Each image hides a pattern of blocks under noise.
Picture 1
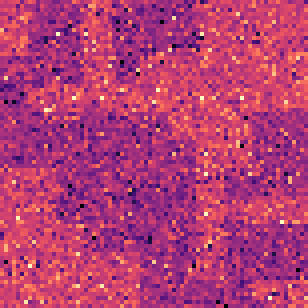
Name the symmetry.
mirrored about the diagonal from the bottom left
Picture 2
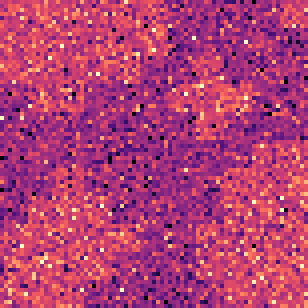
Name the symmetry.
mirrored about the diagonal from the bottom left
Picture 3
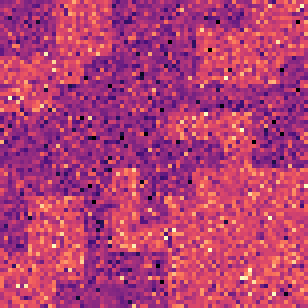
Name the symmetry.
mirrored about the diagonal from the top left
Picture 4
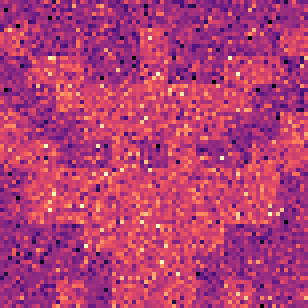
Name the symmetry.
left and right mirror each other
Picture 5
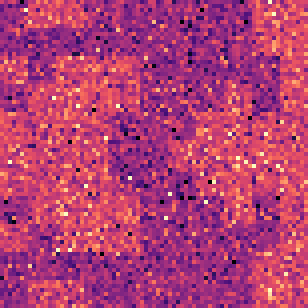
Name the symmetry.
top and bottom mirror each other
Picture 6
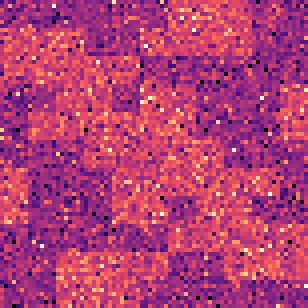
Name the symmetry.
the same after a half turn
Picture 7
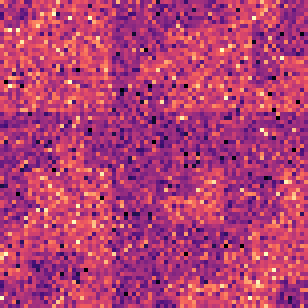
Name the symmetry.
mirrored about the diagonal from the top left
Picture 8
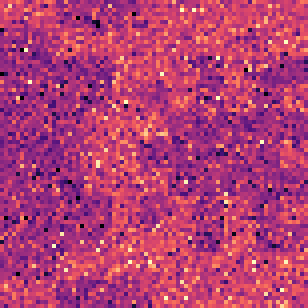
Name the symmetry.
top and bottom mirror each other
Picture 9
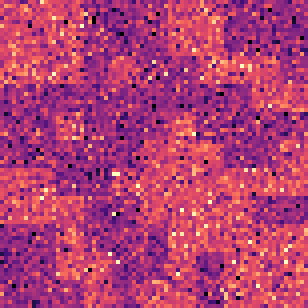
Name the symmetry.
mirrored about the diagonal from the top left
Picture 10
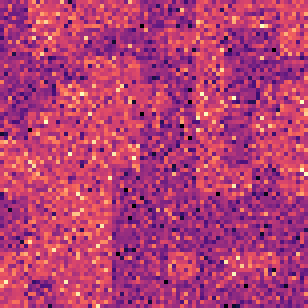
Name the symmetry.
no symmetry
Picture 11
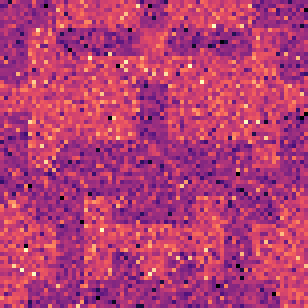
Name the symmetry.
left and right mirror each other
